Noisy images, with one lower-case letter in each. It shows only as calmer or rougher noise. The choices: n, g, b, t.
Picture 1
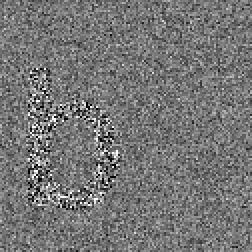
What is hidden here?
rough b
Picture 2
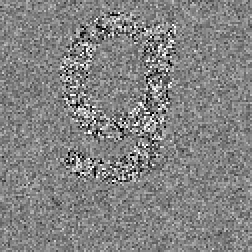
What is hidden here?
rough g
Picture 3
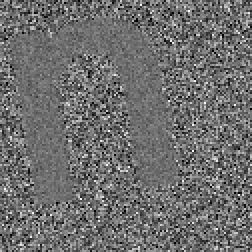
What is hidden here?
calm n
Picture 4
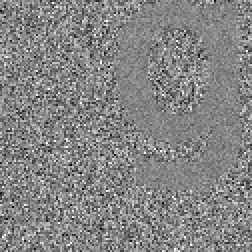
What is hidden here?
calm g
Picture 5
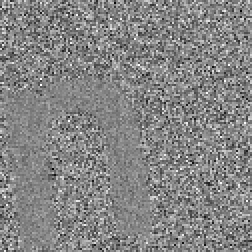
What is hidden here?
calm n
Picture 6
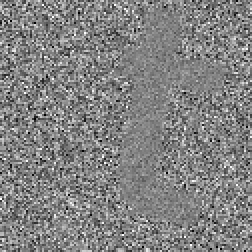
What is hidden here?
calm t
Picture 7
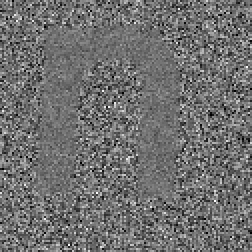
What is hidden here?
calm n
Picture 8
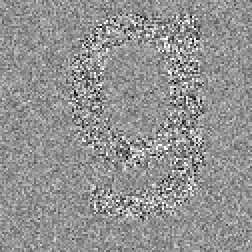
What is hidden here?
rough g
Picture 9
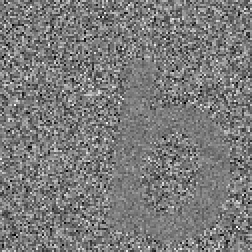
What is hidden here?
calm b
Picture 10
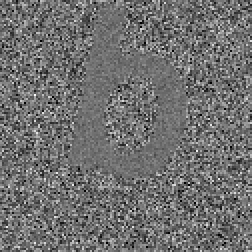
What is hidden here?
calm b
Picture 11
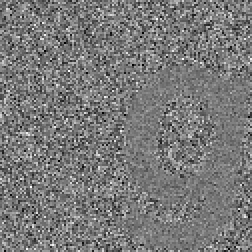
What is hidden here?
calm g
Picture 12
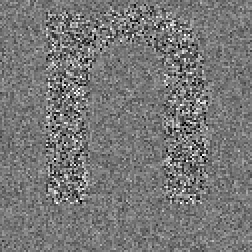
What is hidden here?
rough n
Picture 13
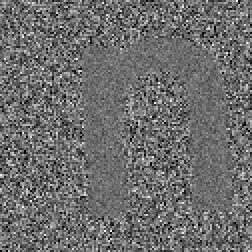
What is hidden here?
calm n
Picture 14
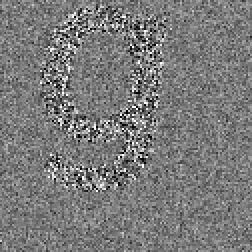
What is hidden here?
rough g
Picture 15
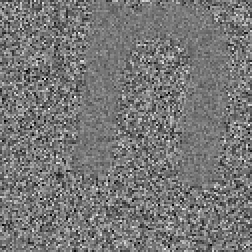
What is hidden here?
calm n
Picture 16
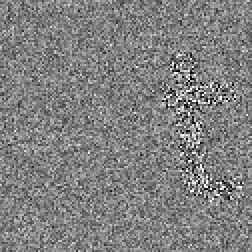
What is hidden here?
rough t
